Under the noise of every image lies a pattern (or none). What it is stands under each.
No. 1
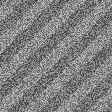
diagonal stripes
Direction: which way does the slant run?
bottom left to top right
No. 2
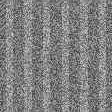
vertical stripes
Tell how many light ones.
6
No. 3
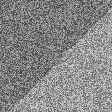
a sharp edge
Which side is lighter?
bottom right
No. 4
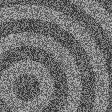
rings round one point
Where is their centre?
bottom left
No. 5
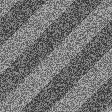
diagonal stripes
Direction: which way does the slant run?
bottom left to top right
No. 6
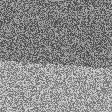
a sharp edge
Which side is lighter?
bottom
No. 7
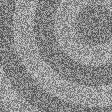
rings round one point
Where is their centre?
top right
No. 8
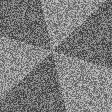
spokes from one point
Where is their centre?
centre
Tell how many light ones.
3
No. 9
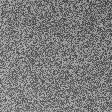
a smooth slope
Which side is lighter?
bottom left
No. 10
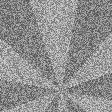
spokes from one point
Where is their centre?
bottom middle
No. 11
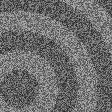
rings round one point
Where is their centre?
bottom left
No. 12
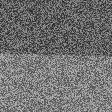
a sharp edge
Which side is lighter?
bottom
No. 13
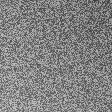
a smooth slope
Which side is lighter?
bottom left
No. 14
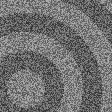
rings round one point
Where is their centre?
bottom left
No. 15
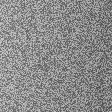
a smooth slope
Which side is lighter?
left
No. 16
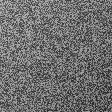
a smooth slope
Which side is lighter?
top left
